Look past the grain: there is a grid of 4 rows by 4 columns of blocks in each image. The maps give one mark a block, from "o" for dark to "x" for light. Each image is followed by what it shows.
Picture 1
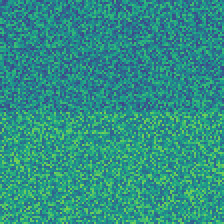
o o o o
o o o o
x x x x
x x x x
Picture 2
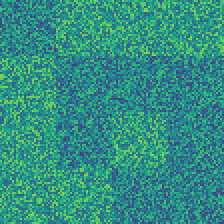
o x x x
x o o o
x o x o
x x o o
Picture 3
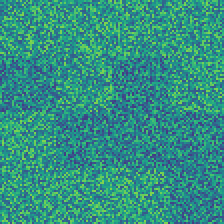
x x x x
o x o x
x o o o
x x x o
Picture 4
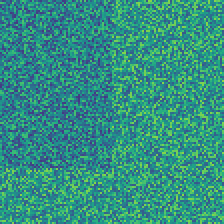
o o x x
o o x x
o o x x
x x x x
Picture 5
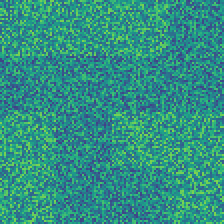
x x x o
o o o o
x o x x
x o o x
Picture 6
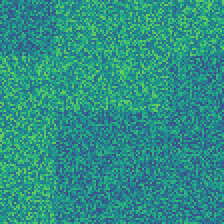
o x x x
x x x o
x o o o
x o o o
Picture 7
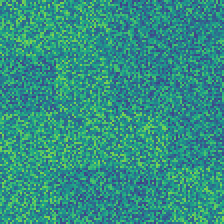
x x o o
o x o o
x x x o
x o o x
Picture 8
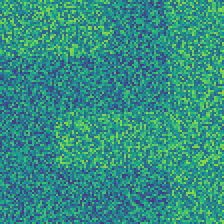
x x o x
o o o x
o x x x
o o o x
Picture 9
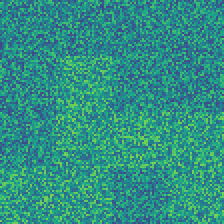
o o o o
o x o o
o x x x
x x o x
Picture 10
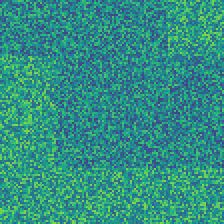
o o o x
x o o o
x o o o
x x x x
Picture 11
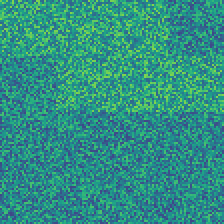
x x x o
o x x x
o o o o
o o o o
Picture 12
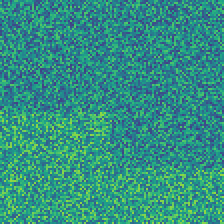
o o o o
o o o o
x x o o
x x x x
